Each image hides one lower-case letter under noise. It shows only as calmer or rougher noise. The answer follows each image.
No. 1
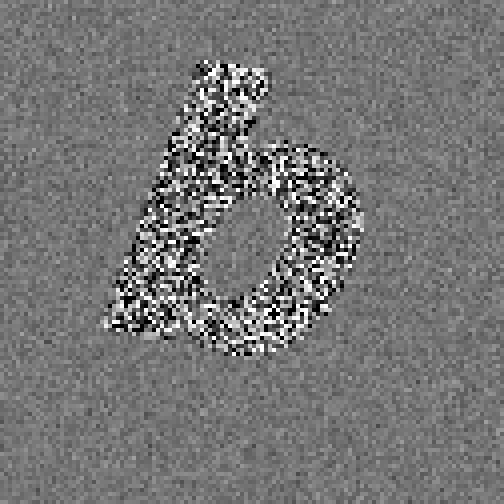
b
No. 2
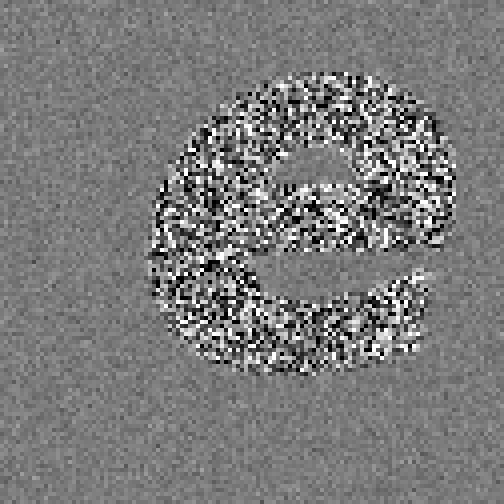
e
